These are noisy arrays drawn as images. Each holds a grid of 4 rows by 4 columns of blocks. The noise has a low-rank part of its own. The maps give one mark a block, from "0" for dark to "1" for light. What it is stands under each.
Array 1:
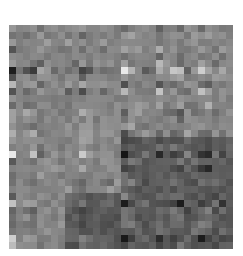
1 1 1 1
1 1 1 1
1 1 0 0
1 0 0 0
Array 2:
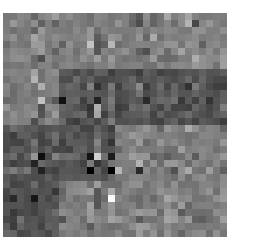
1 1 1 1
1 0 0 0
0 0 1 1
0 1 1 1
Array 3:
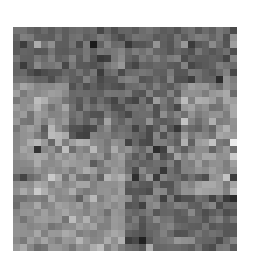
0 0 0 0
1 0 0 1
1 1 0 1
1 1 0 0
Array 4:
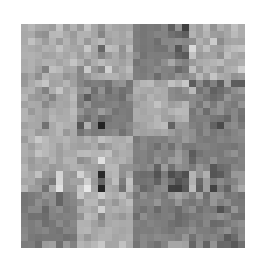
1 1 0 1
1 0 1 0
1 1 0 0
0 1 0 0
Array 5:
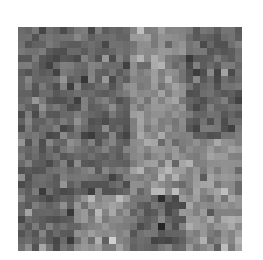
0 0 1 0
0 0 1 0
0 0 1 1
0 1 0 1
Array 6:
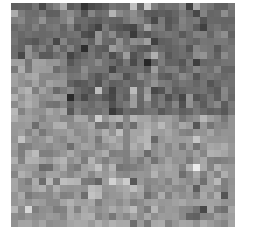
0 0 0 0
1 0 0 0
1 1 1 1
1 1 1 1
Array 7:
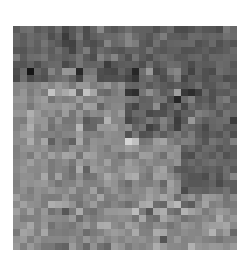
0 0 0 0
1 1 0 0
1 1 1 0
1 1 1 1
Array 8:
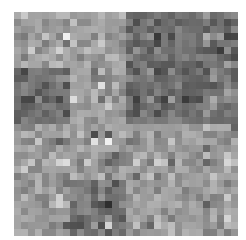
1 1 0 0
0 1 0 0
1 1 1 1
1 0 1 1
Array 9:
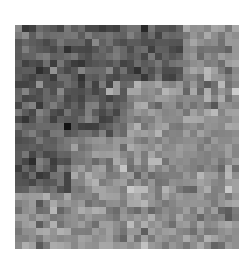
0 0 0 1
0 0 1 1
0 1 1 1
1 1 1 1
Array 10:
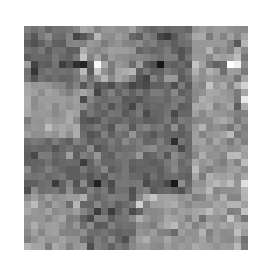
0 1 0 1
1 0 0 1
0 0 0 1
1 0 1 1
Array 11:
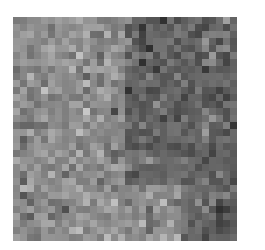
1 1 0 0
1 1 0 0
1 1 0 0
1 1 1 0
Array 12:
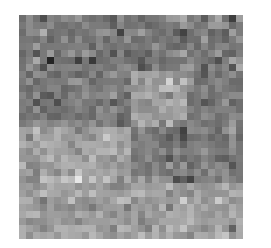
0 0 0 0
0 0 1 0
1 1 0 0
1 1 1 1
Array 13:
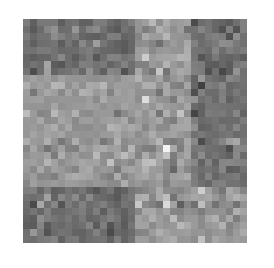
0 0 1 0
1 1 1 0
1 1 1 0
0 0 1 1
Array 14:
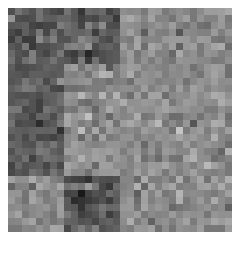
0 0 1 1
0 1 1 1
0 1 1 1
1 0 1 1
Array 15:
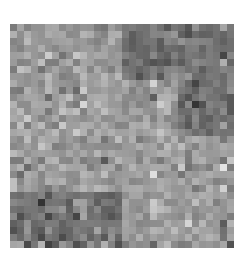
1 1 0 0
1 1 1 0
1 1 1 1
0 0 1 1
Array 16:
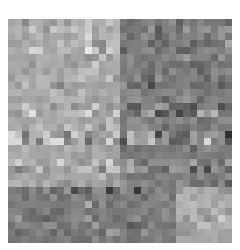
1 1 0 0
1 1 0 0
1 1 0 0
0 0 0 1
